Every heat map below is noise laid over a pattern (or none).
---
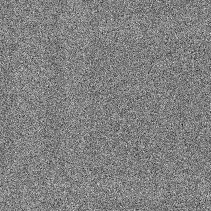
bands of rows crossing bands of columns
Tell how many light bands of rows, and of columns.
2 and 2
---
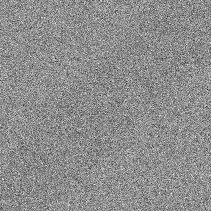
a diagonal band
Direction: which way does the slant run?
bottom left to top right
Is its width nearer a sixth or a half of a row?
a half
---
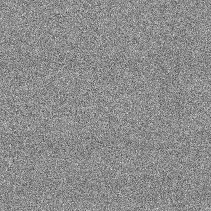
bands of rows crossing bands of columns
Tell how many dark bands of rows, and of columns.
3 and 1
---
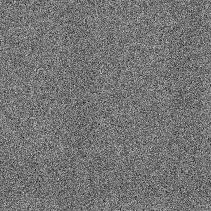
bands of rows crossing bands of columns
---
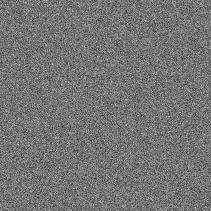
only noise
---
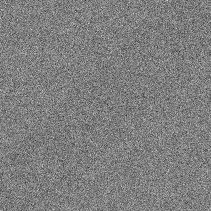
a diagonal band
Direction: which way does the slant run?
bottom left to top right
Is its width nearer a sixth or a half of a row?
a half
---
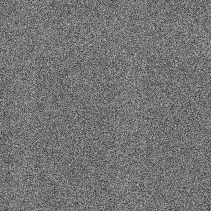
bands of rows crossing bands of columns
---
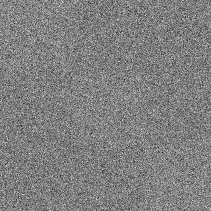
blocks along the diagonal
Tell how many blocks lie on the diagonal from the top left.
3
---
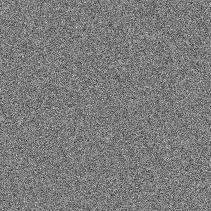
only noise
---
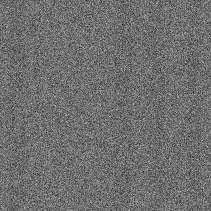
bands of columns
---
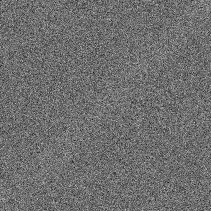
a diagonal band
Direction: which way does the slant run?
bottom left to top right
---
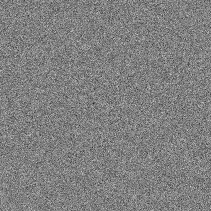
only noise
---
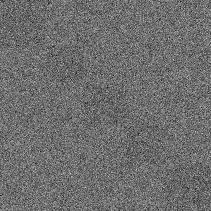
blocks along the diagonal
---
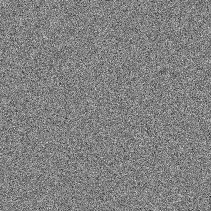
only noise
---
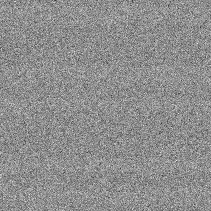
bands of rows
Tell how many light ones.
5
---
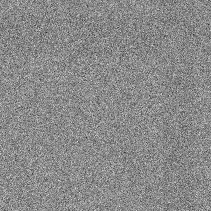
bands of rows crossing bands of columns
